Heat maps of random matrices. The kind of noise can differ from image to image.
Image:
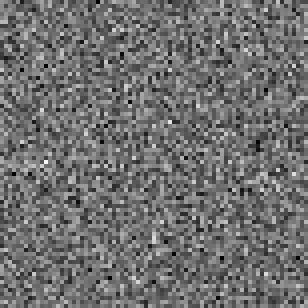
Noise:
independent entries
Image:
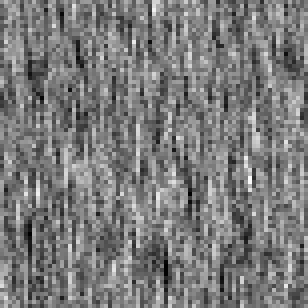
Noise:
streaked along the columns
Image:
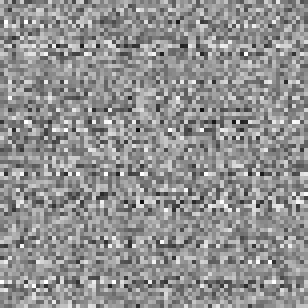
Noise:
rows of uneven size
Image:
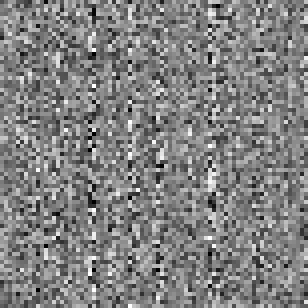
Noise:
columns of uneven size
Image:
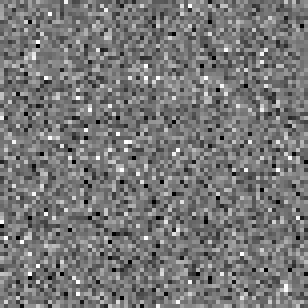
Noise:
heavy tails
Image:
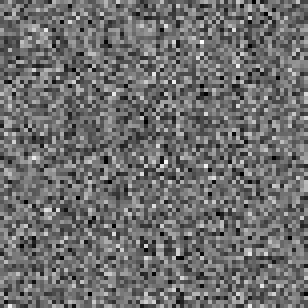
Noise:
low rank plus noise
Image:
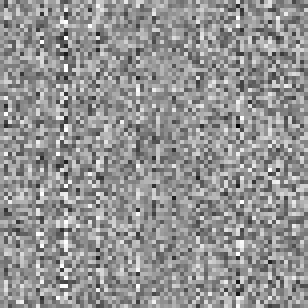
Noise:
columns of uneven size
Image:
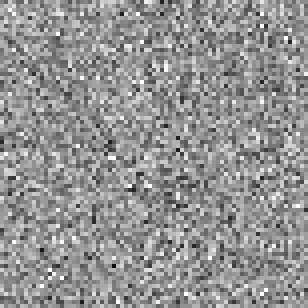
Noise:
low rank plus noise
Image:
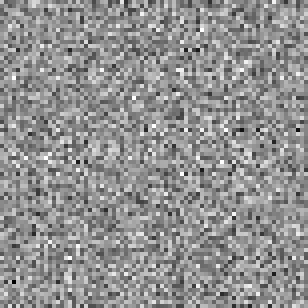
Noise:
low rank plus noise
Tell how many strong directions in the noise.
three or four
